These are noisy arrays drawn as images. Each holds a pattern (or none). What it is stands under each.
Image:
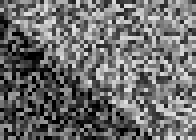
a sharp edge
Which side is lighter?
top right
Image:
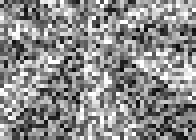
spokes from one point
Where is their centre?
top middle
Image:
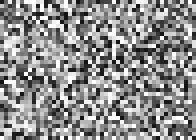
only noise
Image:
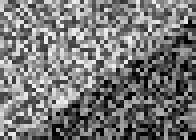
a sharp edge
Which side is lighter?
top left
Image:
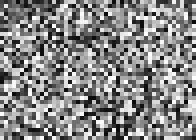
only noise
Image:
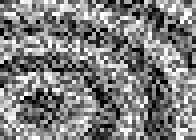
rings round one point
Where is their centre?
bottom left
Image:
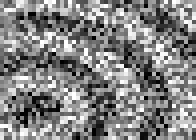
rings round one point
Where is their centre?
bottom left
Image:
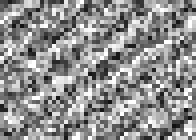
diagonal stripes
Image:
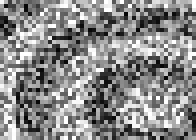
rings round one point
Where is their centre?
bottom right
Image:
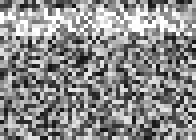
one horizontal stripe
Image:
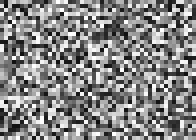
only noise
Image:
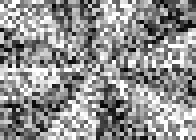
spokes from one point
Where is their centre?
centre
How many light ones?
6
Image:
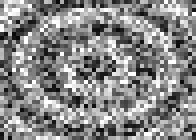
rings round one point
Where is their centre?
centre
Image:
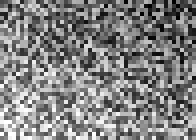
a smooth slope
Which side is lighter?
bottom left
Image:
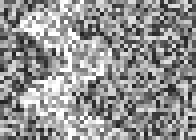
a wavy band
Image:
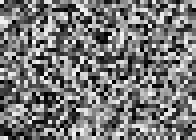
only noise
